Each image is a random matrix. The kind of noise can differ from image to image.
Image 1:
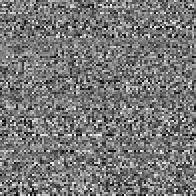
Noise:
rows of uneven size
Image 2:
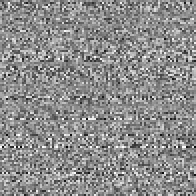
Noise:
rows of uneven size
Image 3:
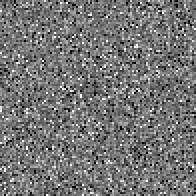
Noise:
heavy tails
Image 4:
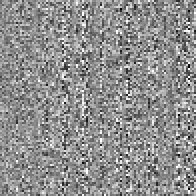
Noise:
columns of uneven size
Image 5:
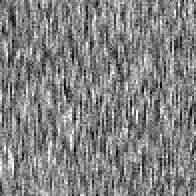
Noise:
streaked along the columns
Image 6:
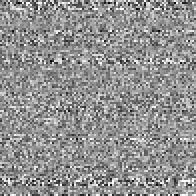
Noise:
rows of uneven size
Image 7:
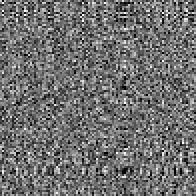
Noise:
low rank plus noise
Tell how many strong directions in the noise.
one
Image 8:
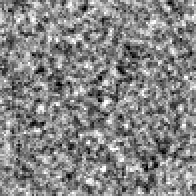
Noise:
blotchy
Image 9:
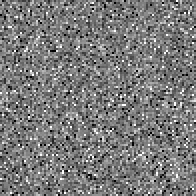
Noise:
heavy tails
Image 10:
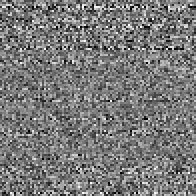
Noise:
rows of uneven size
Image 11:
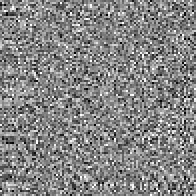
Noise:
low rank plus noise
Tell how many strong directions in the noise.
two
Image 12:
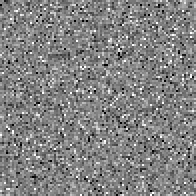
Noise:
heavy tails
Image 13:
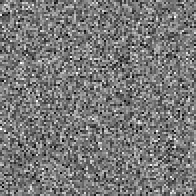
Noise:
independent entries
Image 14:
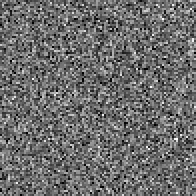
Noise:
independent entries
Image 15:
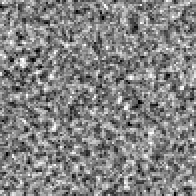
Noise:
blotchy
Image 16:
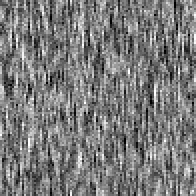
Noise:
streaked along the columns
